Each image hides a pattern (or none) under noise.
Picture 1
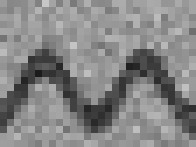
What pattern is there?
a wavy band
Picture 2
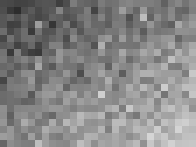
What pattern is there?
a smooth slope
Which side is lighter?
bottom right
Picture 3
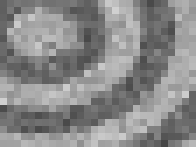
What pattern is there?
rings round one point
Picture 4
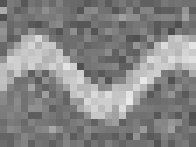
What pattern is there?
a wavy band
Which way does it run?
left to right
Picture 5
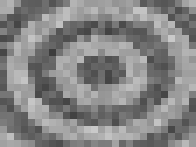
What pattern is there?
rings round one point
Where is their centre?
centre
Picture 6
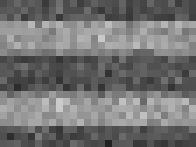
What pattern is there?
horizontal stripes
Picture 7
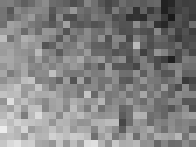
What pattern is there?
a smooth slope
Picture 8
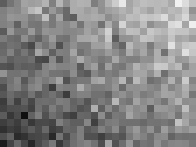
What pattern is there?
a smooth slope
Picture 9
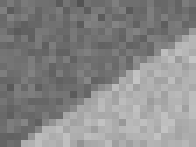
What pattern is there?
a sharp edge
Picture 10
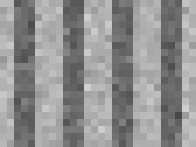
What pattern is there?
vertical stripes
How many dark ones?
4
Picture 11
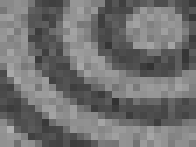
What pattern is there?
rings round one point
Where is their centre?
top right
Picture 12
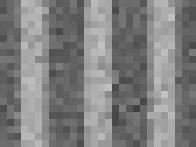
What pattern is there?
vertical stripes
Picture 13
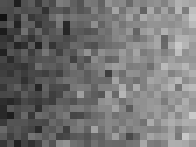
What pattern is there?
a smooth slope
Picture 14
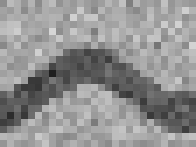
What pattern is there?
a wavy band
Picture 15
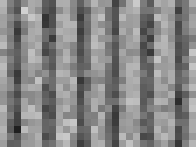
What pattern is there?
vertical stripes
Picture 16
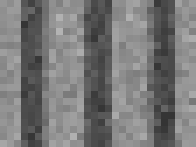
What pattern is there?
vertical stripes
